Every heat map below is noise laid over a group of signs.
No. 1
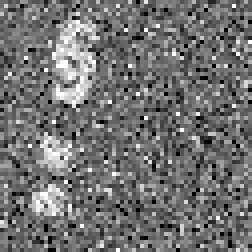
top left: light section sign; bottom left: light colon
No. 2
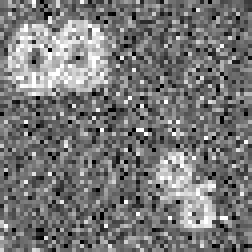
top left: light infinity sign; bottom right: light percent sign
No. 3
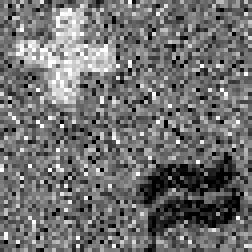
top left: light plus sign; bottom right: dark approximately sign
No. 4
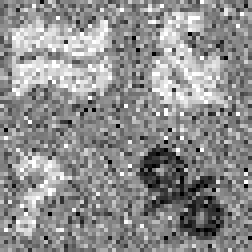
top left: light approximately sign; top right: light ampersand; bottom left: light question mark; bottom right: dark percent sign
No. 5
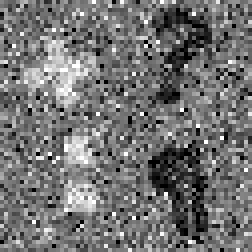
top left: light plus sign; top right: dark question mark; bottom left: light colon; bottom right: dark pilcrow
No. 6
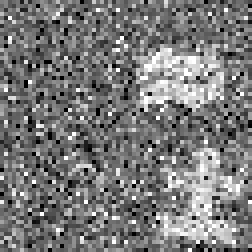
top right: light approximately sign; bottom right: light plus-minus sign
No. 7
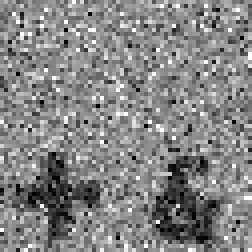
bottom left: dark plus sign; bottom right: dark ampersand
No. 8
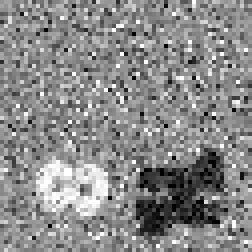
bottom left: light infinity sign; bottom right: dark not-equal sign
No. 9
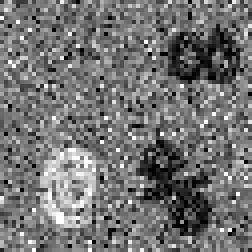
top right: dark infinity sign; bottom left: light at sign; bottom right: dark percent sign
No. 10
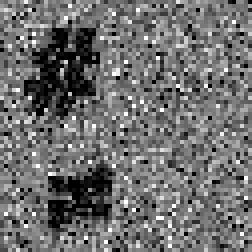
top left: dark hash sign; bottom left: dark not-equal sign
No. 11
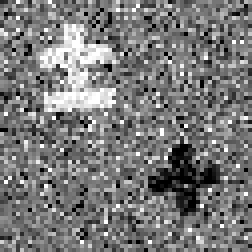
top left: light plus-minus sign; bottom right: dark plus sign
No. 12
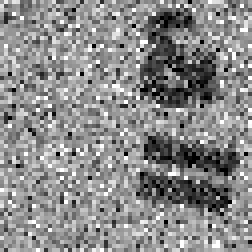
top right: dark ampersand; bottom right: dark equals sign
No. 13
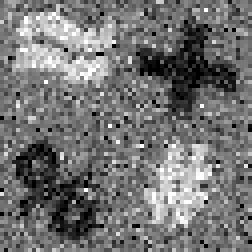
top left: light approximately sign; top right: dark plus sign; bottom left: dark percent sign; bottom right: light hash sign
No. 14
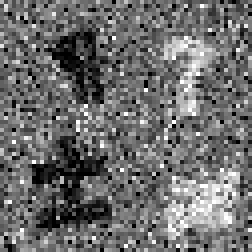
top left: dark pilcrow; top right: light question mark; bottom left: dark plus-minus sign; bottom right: light not-equal sign
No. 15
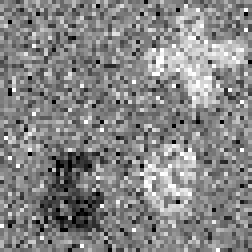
top right: light plus sign; bottom left: dark ampersand; bottom right: light at sign
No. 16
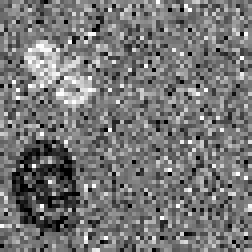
top left: light percent sign; bottom left: dark at sign
